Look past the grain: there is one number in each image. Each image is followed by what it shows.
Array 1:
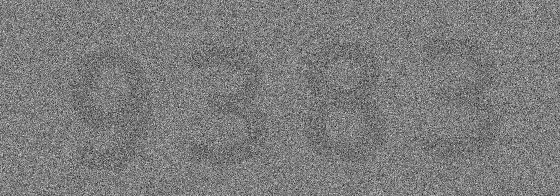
9383
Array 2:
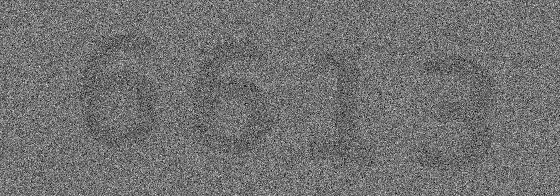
6613
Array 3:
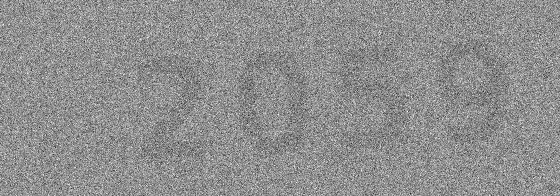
2059
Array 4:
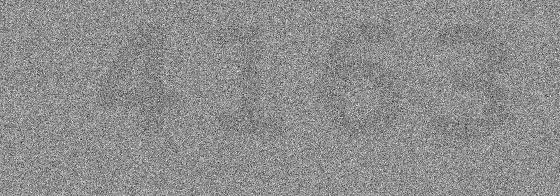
4163
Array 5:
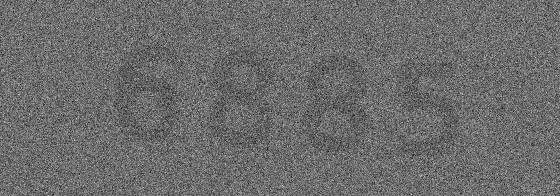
6885
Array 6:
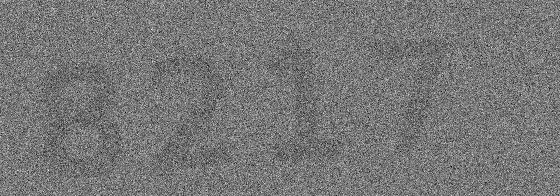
8217
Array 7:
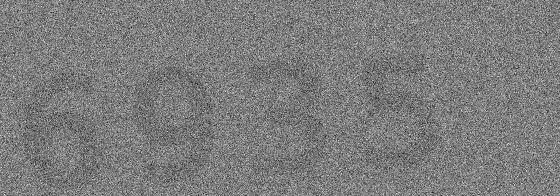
6935
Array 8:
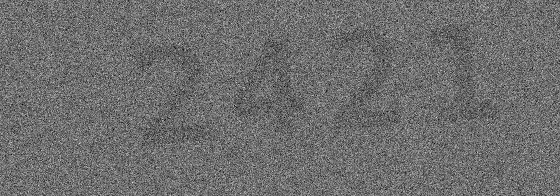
2421
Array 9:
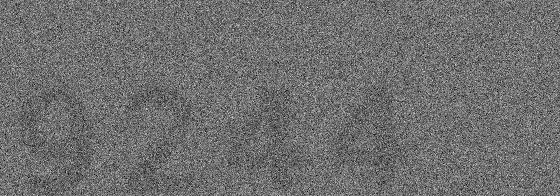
9244
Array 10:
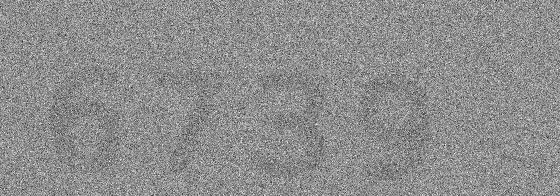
6739
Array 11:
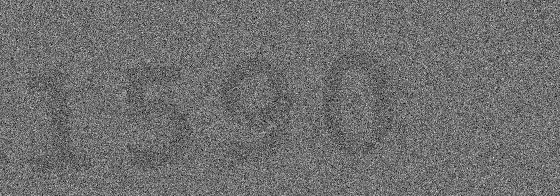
1590
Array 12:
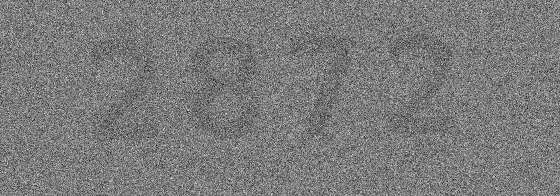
2872
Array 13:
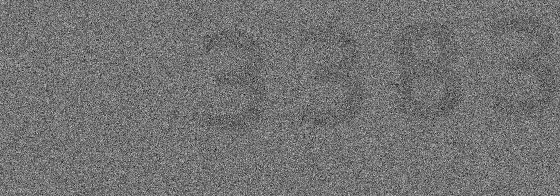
3383
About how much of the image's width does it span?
two thirds
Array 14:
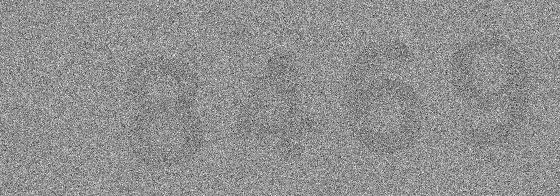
8469
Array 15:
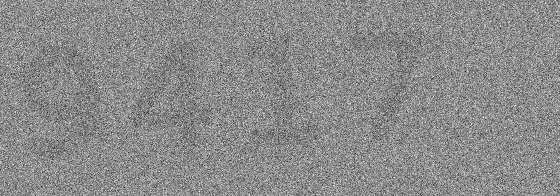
9417
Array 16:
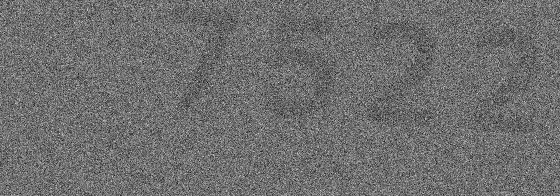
7522
